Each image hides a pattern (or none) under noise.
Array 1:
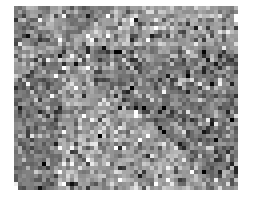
spokes from one point
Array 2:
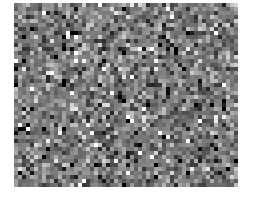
only noise
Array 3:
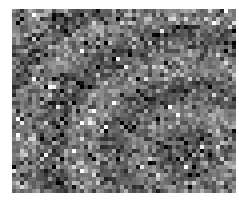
rings round one point
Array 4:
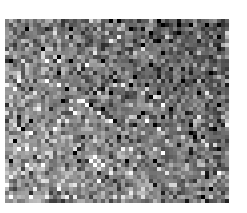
a smooth slope
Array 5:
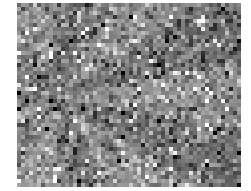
spokes from one point
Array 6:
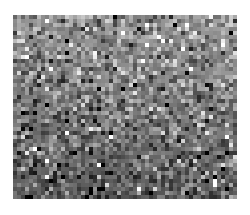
a smooth slope
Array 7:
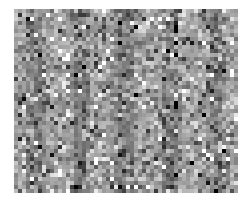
vertical stripes
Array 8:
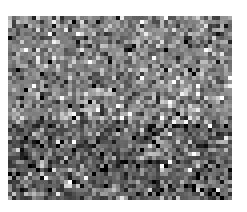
a sharp edge
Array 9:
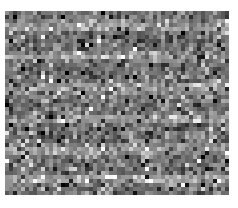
horizontal stripes
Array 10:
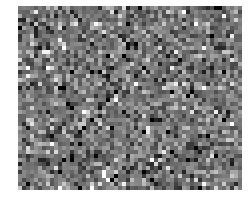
only noise
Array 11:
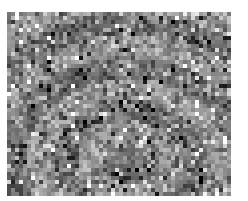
rings round one point
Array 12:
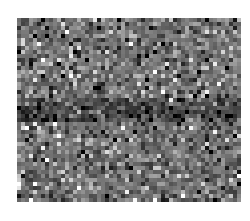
one horizontal stripe
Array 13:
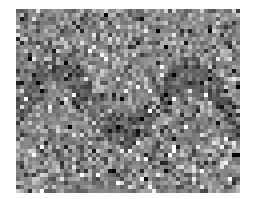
a wavy band
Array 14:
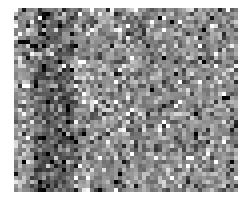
one vertical stripe
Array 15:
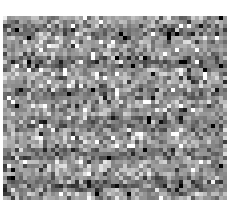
horizontal stripes
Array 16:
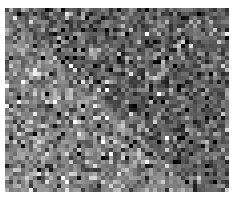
a sharp edge
